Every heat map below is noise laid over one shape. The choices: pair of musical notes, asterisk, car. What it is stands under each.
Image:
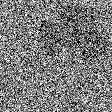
dark car
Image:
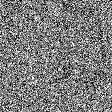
dark pair of musical notes
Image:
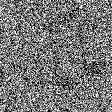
dark pair of musical notes
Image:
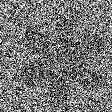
dark asterisk
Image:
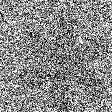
dark asterisk
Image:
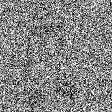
dark pair of musical notes
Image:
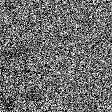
dark pair of musical notes
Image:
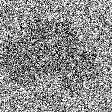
dark car
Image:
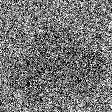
dark car
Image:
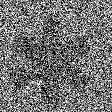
dark asterisk
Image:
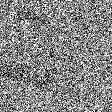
dark pair of musical notes
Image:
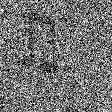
dark pair of musical notes
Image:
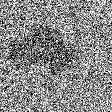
dark car
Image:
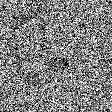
dark pair of musical notes
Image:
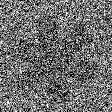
dark asterisk
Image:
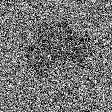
dark car
